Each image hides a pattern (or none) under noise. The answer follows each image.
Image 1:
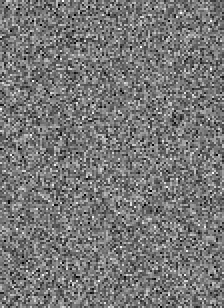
only noise
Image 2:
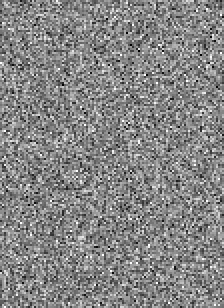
only noise
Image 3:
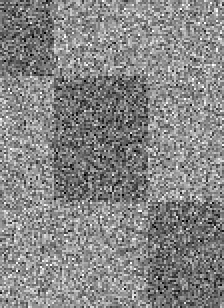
blocks along the diagonal
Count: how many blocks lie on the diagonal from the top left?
3
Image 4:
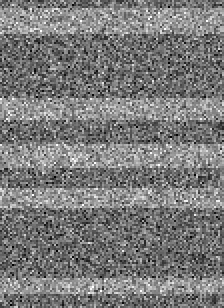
bands of rows
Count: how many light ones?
5
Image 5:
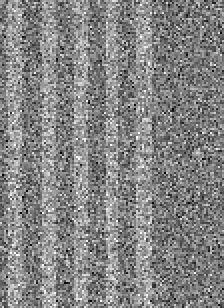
bands of columns
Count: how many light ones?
5
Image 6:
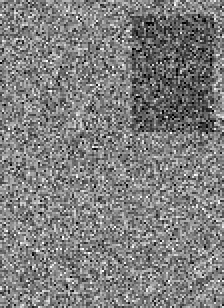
one block
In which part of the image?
top right
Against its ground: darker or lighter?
darker
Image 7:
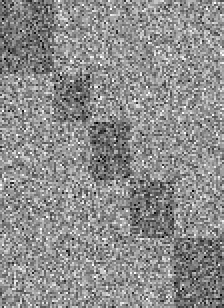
blocks along the diagonal
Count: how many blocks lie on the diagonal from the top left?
5
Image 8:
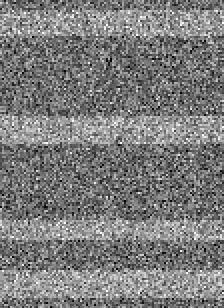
bands of rows
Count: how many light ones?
4
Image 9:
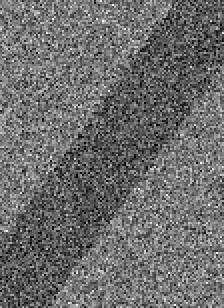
a diagonal band
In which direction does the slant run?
bottom left to top right
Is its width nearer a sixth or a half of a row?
a half
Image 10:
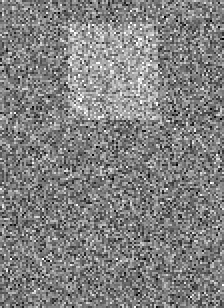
one block
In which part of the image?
top middle
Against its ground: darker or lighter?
lighter
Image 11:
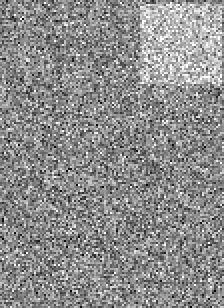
one block
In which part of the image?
top right
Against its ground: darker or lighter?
lighter
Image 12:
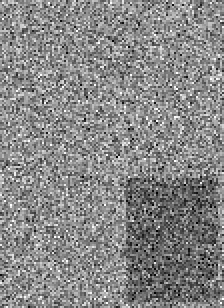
one block
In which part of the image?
bottom right
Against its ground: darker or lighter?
darker
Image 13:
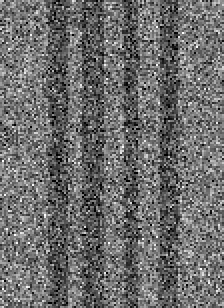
bands of columns
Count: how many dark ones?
4
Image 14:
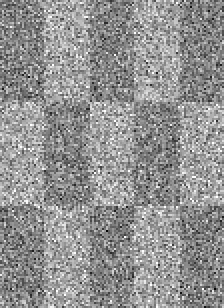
a checkerboard
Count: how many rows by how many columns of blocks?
3 by 5
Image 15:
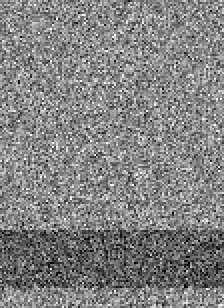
one band of rows
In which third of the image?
bottom
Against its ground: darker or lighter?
darker
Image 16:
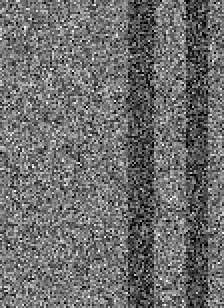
bands of columns
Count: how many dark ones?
2
